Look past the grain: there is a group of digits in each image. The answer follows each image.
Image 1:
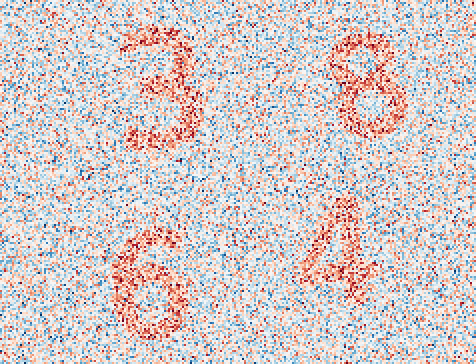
top left: red 3; top right: red 8; bottom left: red 6; bottom right: red 4
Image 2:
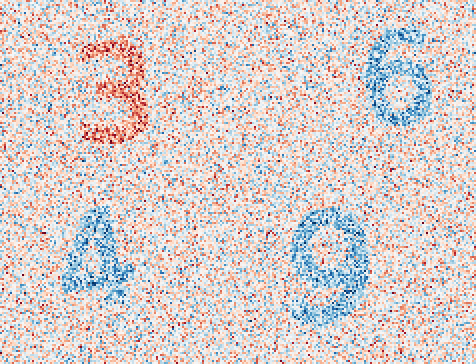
top left: red 3; top right: blue 6; bottom left: blue 4; bottom right: blue 9
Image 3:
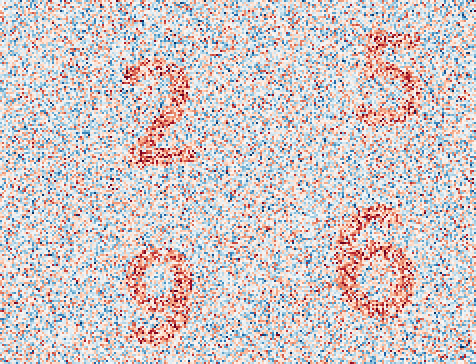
top left: red 2; top right: red 5; bottom left: red 9; bottom right: red 6
